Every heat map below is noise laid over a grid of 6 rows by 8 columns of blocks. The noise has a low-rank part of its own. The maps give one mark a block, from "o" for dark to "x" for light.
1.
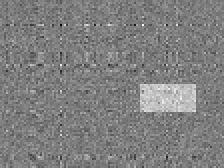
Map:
oooooooo
oooooooo
oooooooo
oooooxxo
oooooooo
oooooooo
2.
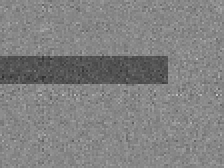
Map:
xxxxxxxx
xxxxxxxx
ooooooxx
xxxxxxxx
xxxxxxxx
xxxxxxxx
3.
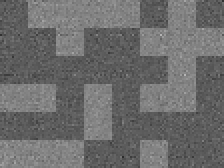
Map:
oxxxxoxo
ooxooxxx
ooooooxo
xxoxoxxo
oooxoooo
xxxooxoo
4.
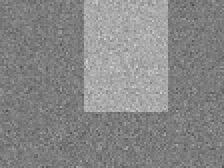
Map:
oooxxxoo
oooxxxoo
oooxxxoo
oooxxxoo
oooooooo
oooooooo
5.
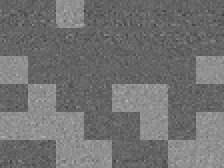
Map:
ooxooooo
oooooooo
xoooooox
oxooxxoo
xxxooxox
ooxxooxx
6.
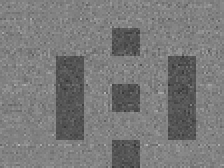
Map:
xxxxxxxx
xxxxoxxx
xxoxxxox
xxoxoxox
xxoxxxox
xxxxoxxx
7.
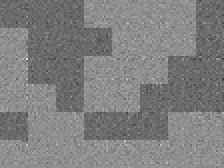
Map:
oooxxxxo
xoooxxxo
xooxxxoo
xxoxxooo
oxxoooxx
xxxxxxxx
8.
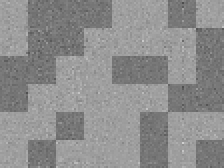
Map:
xoooxxox
xooxxxxo
ooxxooxo
oxxxxxoo
xxoxxoxx
xoxxxoxo
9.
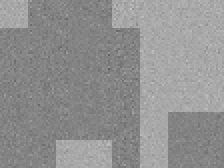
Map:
xoooxxxx
oooooxxx
oooooxxx
oooooxxx
oooooxoo
ooxxoxoo
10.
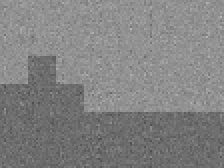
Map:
xxxxxxxx
xxxxxxxx
xoxxxxxx
oooxxxxx
oooooooo
oooooooo
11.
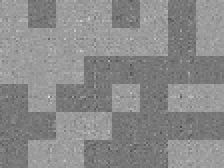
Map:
xoxxoxox
xxxxxxox
xxxooooo
oxooxoxx
ooxxoooo
oxxoooxx
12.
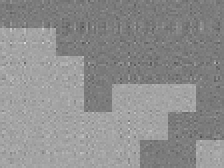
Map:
oooooooo
xxoooooo
xxxooooo
xxxoxxxo
xxxxxxoo
xxxxxoox
